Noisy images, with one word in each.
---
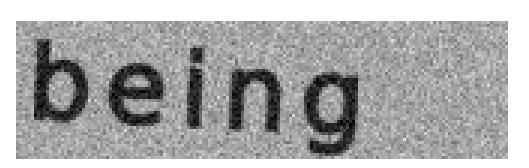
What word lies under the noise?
being
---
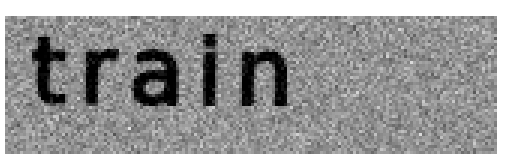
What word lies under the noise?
train
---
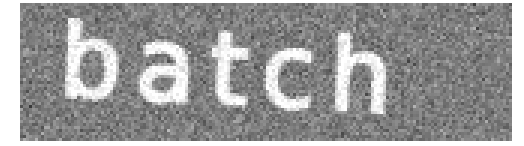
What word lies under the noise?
batch
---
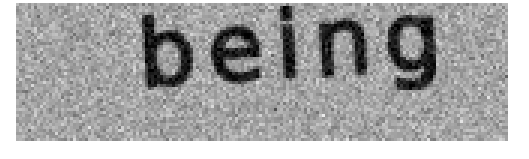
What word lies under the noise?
being
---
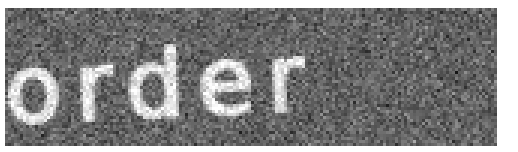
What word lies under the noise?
order
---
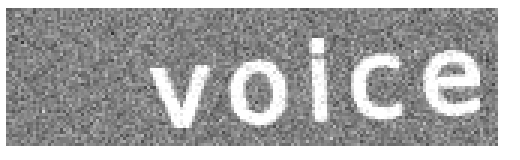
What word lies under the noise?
voice
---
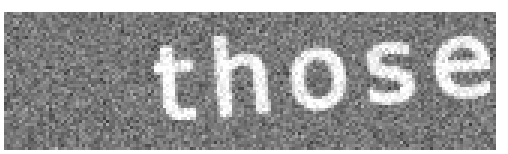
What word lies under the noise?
those
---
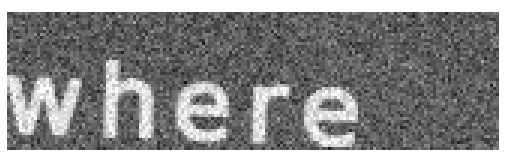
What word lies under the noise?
where
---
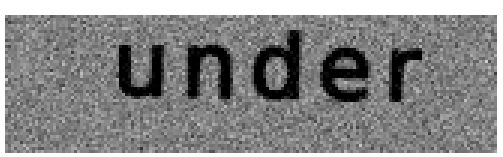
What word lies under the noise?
under
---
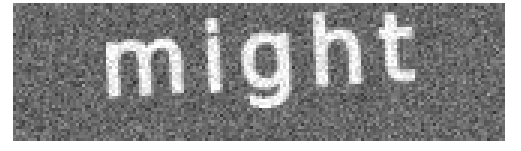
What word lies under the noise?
might
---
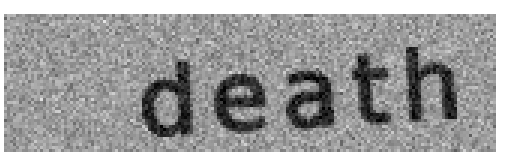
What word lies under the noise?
death
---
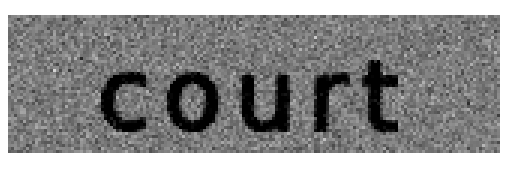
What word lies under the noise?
court
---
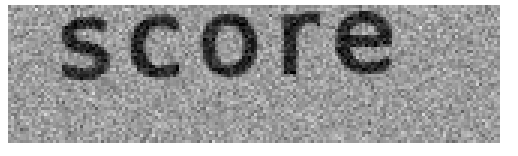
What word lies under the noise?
score
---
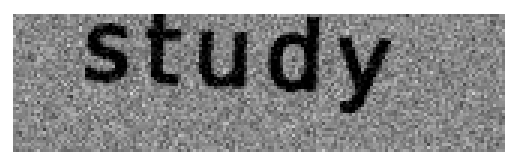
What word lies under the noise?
study
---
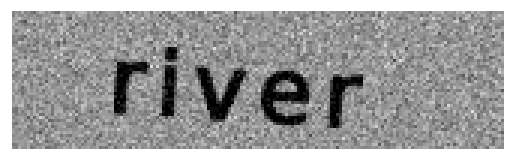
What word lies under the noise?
river
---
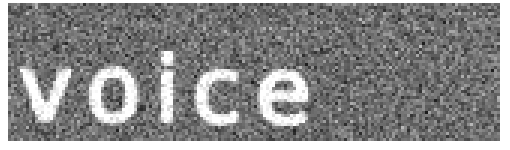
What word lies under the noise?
voice
